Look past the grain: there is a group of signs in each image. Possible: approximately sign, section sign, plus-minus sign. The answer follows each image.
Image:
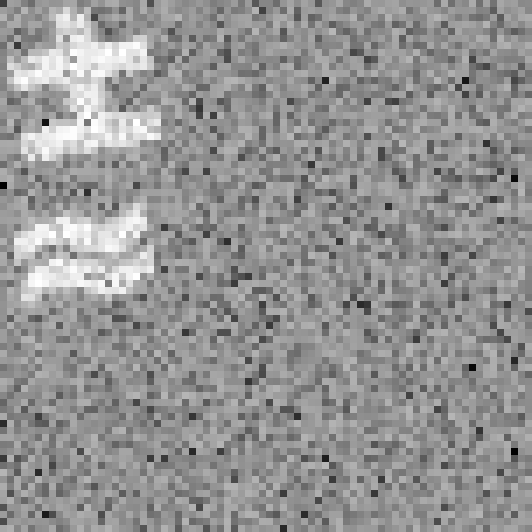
top left: light plus-minus sign; middle left: light approximately sign
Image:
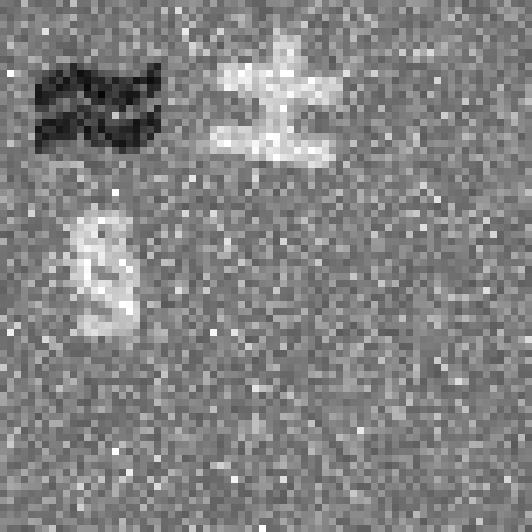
top left: dark approximately sign; top middle: light plus-minus sign; middle left: light section sign
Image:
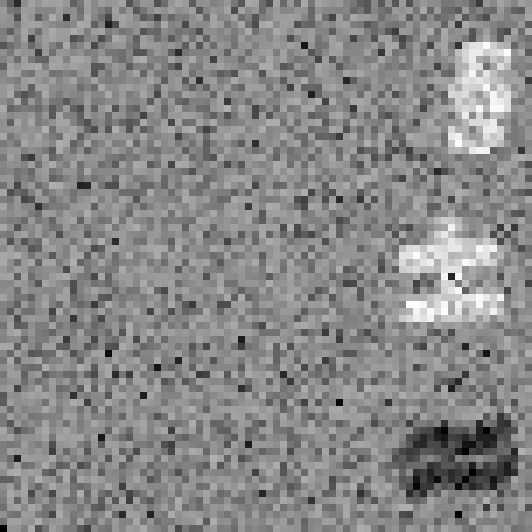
top right: light section sign; middle right: light plus-minus sign; bottom right: dark approximately sign
